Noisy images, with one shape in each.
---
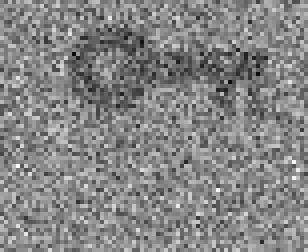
key
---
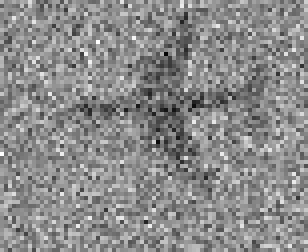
airplane
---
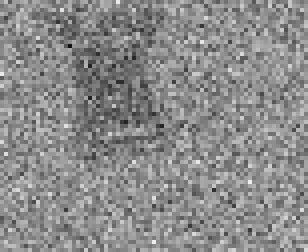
chess rook
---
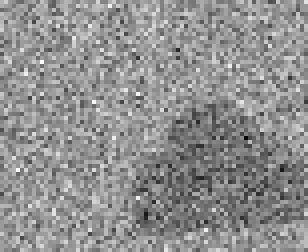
cloud
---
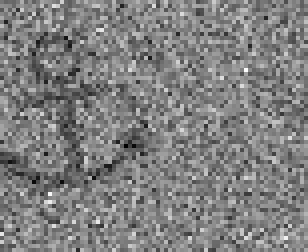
anchor
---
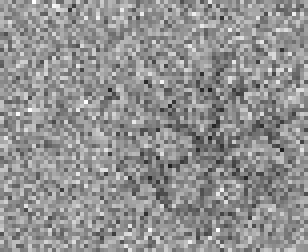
snowflake
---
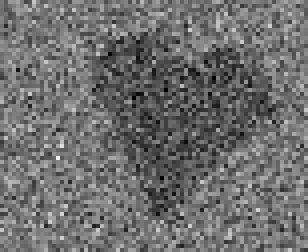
heart
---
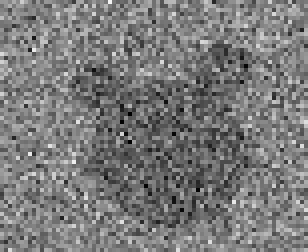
bear's head
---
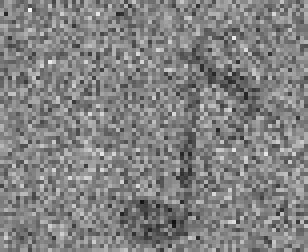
musical note
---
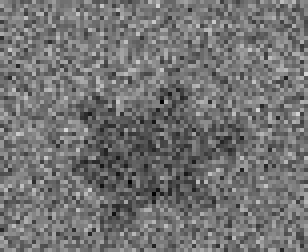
turtle
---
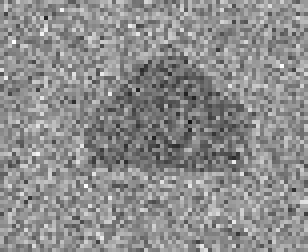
cloud
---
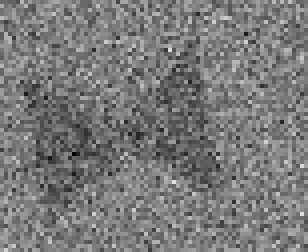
bow tie
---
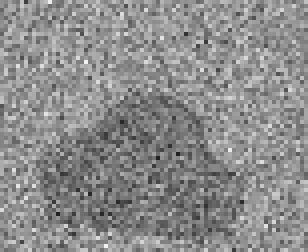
cloud
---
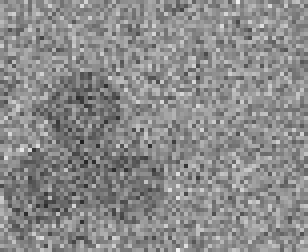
club
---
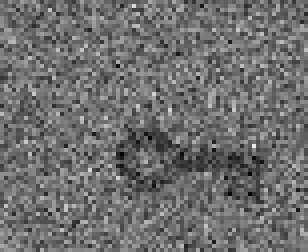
key
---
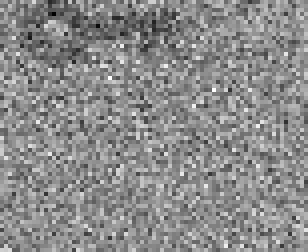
key
